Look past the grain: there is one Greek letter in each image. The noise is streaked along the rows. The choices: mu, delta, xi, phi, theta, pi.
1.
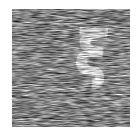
xi
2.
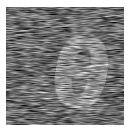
theta
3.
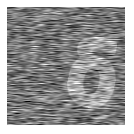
delta
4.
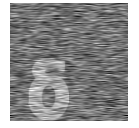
delta
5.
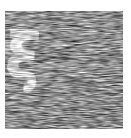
xi
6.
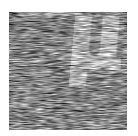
mu
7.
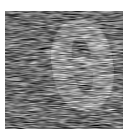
theta
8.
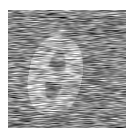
theta
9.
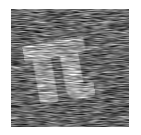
pi
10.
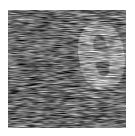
theta
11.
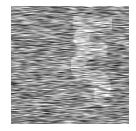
xi
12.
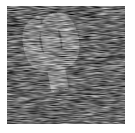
phi
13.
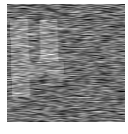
mu
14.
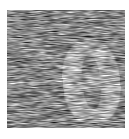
theta
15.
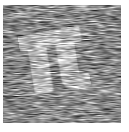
pi
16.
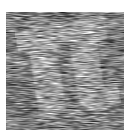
pi
